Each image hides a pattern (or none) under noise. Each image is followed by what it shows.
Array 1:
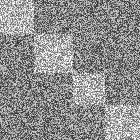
blocks along the diagonal
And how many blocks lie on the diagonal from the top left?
4
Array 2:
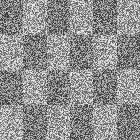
a checkerboard
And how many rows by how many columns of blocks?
4 by 6
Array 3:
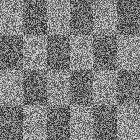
a checkerboard
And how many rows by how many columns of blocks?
4 by 6
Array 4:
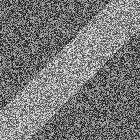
a diagonal band
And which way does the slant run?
bottom left to top right
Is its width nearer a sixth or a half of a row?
a half
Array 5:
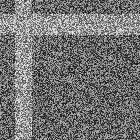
bands of rows crossing bands of columns
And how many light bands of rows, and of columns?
1 and 1
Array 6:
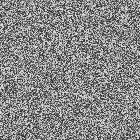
only noise
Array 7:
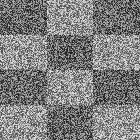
a checkerboard
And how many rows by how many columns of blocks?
4 by 3
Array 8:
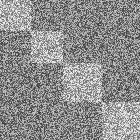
blocks along the diagonal
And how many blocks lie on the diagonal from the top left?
4
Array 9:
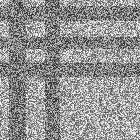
bands of rows crossing bands of columns
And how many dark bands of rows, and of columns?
3 and 2
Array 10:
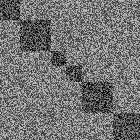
blocks along the diagonal
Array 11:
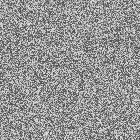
only noise
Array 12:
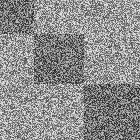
blocks along the diagonal
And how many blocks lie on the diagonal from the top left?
3
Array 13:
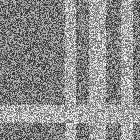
bands of rows crossing bands of columns
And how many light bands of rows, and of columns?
1 and 3
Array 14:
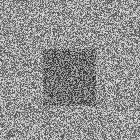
one block
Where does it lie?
centre
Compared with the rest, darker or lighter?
darker
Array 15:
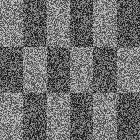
a checkerboard
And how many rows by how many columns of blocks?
3 by 6
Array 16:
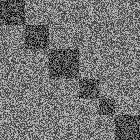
blocks along the diagonal
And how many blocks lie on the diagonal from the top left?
6
